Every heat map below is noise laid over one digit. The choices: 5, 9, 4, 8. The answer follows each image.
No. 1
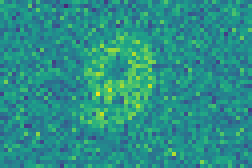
9
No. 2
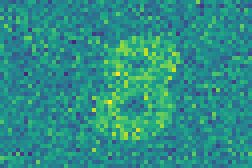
8
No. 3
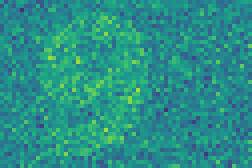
9
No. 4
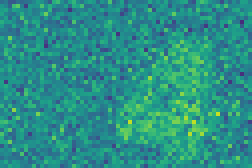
4
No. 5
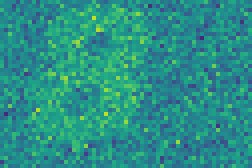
8
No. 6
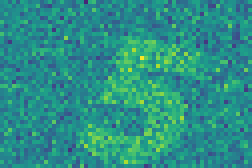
5
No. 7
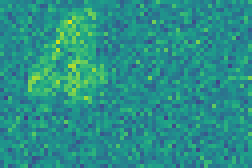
4
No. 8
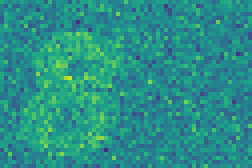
8
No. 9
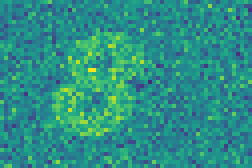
8
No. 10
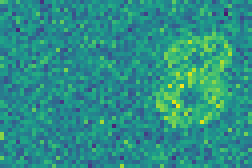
8
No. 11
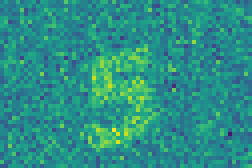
5
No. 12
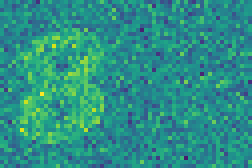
8
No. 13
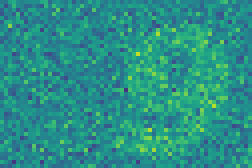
9
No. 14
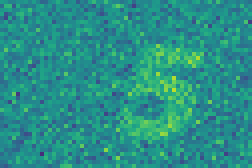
5
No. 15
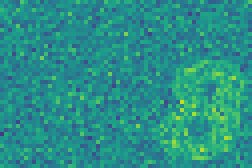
8
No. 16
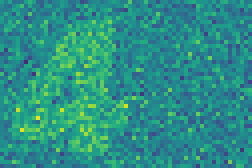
4
